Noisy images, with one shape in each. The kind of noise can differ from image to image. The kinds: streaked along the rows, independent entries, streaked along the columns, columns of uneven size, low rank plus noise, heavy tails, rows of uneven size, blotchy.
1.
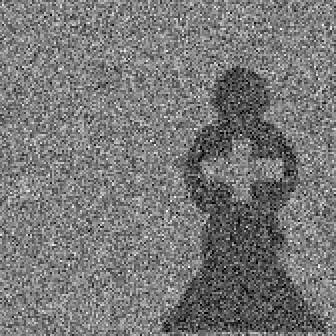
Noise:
independent entries
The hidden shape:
chess bishop
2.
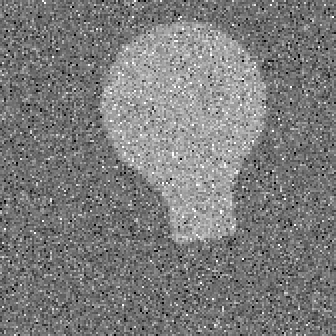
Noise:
heavy tails
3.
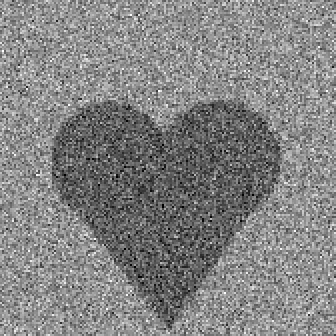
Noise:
independent entries
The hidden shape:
heart
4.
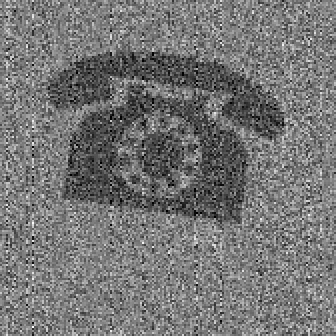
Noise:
columns of uneven size
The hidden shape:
telephone
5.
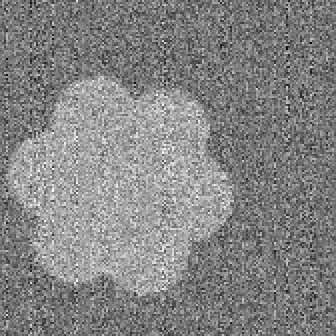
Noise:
columns of uneven size
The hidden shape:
flower
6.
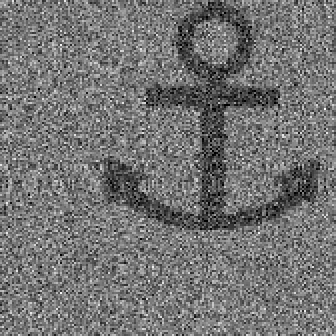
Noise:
low rank plus noise
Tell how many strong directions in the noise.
one
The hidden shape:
anchor
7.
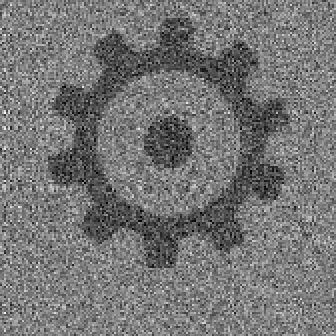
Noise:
low rank plus noise
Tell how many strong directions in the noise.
one
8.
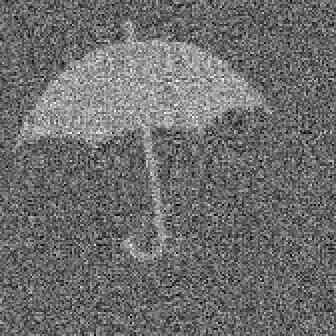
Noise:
low rank plus noise
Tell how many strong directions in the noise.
two
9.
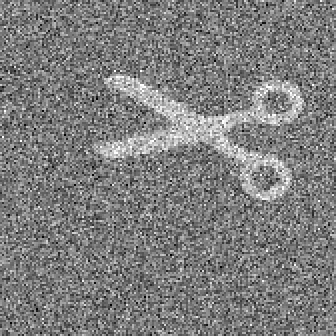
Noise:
independent entries
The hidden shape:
pair of scissors
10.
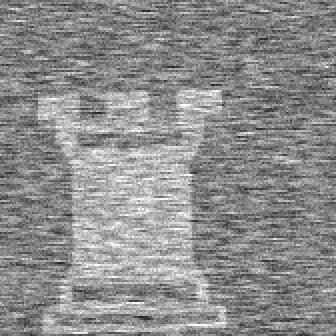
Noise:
streaked along the rows
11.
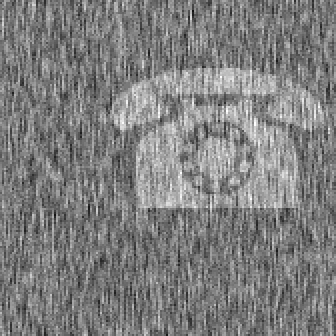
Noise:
streaked along the columns
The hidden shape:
telephone
